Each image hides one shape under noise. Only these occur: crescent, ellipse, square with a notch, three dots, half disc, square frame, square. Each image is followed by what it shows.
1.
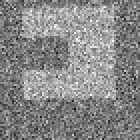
square with a notch
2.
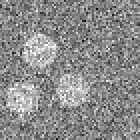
three dots
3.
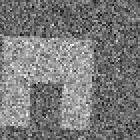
square with a notch
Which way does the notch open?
down
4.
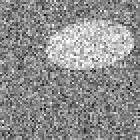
ellipse
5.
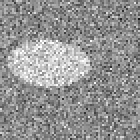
ellipse
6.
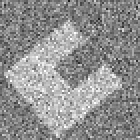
square with a notch
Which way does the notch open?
up and right
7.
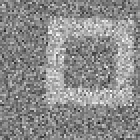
square frame
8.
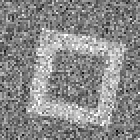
square frame
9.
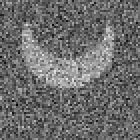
crescent
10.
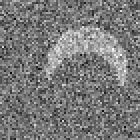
crescent
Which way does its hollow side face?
down
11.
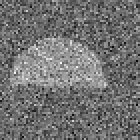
half disc
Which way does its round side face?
up
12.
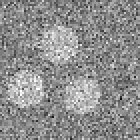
three dots
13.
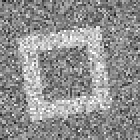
square frame
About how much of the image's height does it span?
two thirds
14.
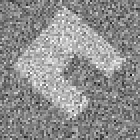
square with a notch
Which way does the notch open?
down and right
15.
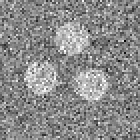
three dots
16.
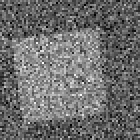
square
